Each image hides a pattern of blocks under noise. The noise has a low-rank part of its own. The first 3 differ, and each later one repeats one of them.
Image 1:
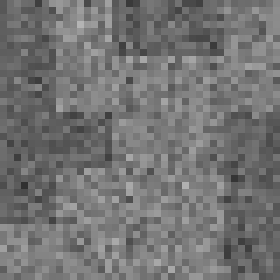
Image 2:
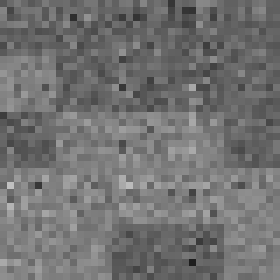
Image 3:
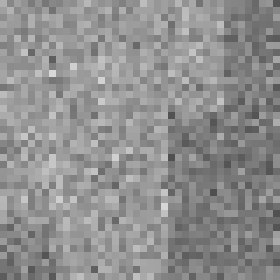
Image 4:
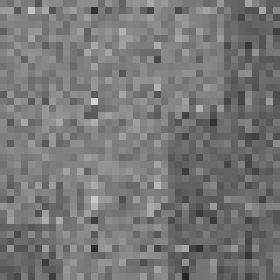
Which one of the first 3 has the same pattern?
3
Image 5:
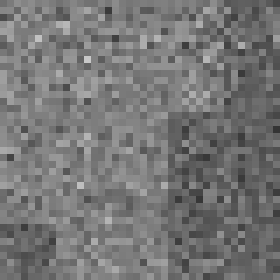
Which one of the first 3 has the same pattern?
3
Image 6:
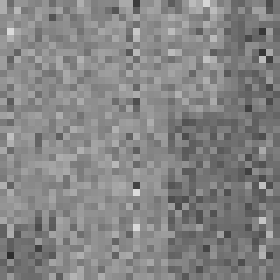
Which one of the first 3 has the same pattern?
3
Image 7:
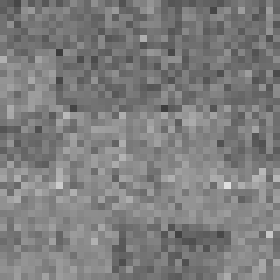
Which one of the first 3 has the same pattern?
2
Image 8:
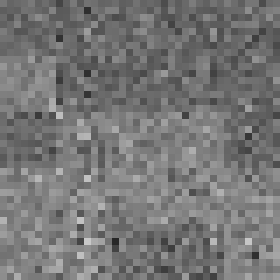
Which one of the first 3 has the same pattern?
2
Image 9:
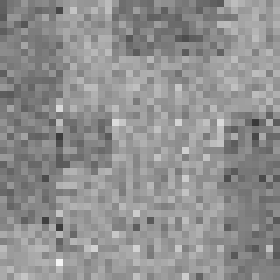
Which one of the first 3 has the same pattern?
1
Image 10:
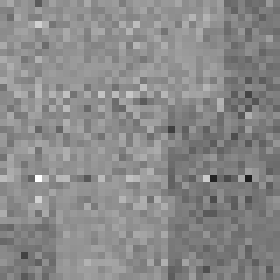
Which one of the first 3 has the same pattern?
3
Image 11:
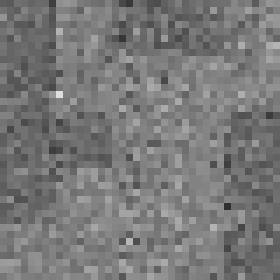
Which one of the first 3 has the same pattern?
1
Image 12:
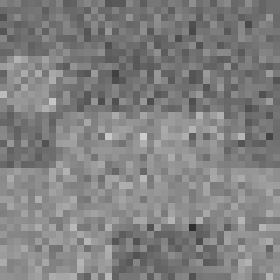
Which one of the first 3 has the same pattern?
2
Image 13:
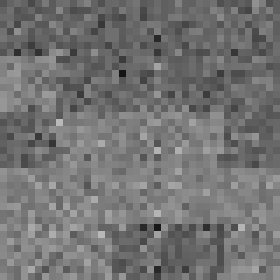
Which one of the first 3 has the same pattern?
2
